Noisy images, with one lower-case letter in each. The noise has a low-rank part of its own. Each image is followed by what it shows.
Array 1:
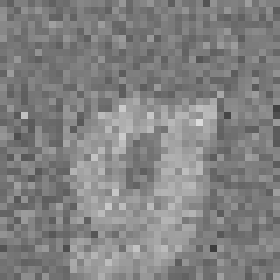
light g
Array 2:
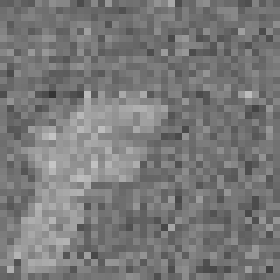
light f
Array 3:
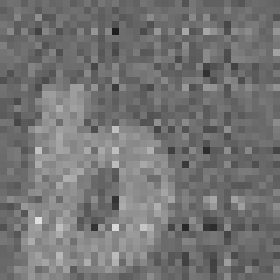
light b
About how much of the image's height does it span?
two thirds
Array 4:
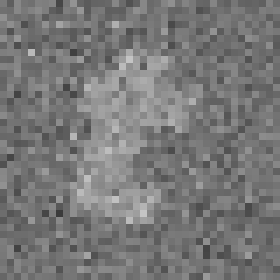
light t
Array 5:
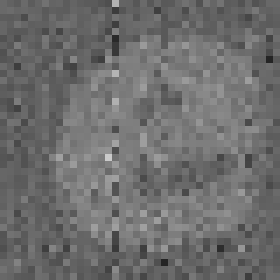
light e
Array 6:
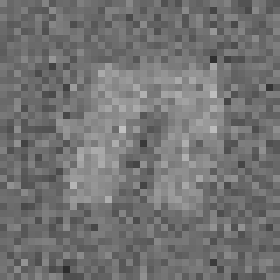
light n
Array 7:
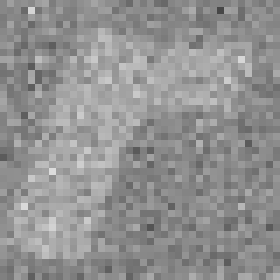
light r
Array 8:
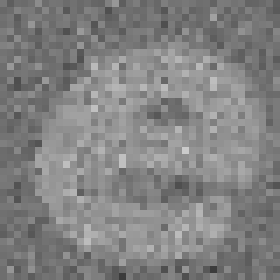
light e
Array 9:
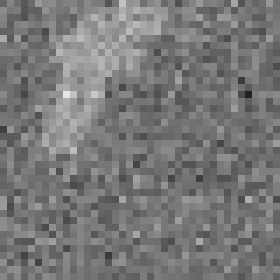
light f
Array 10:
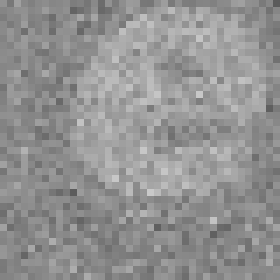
light e
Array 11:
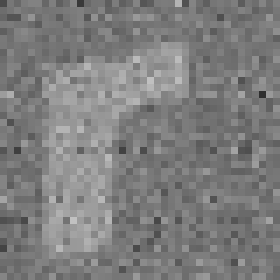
light r
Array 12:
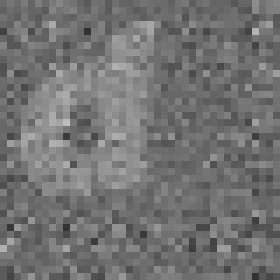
light d
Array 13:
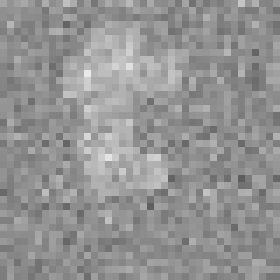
light t
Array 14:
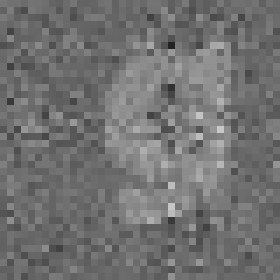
light g
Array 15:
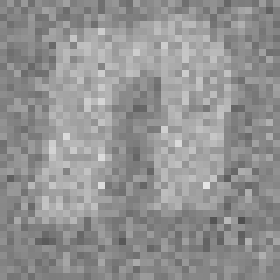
light n
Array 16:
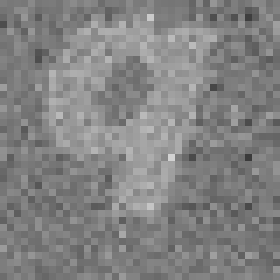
light q
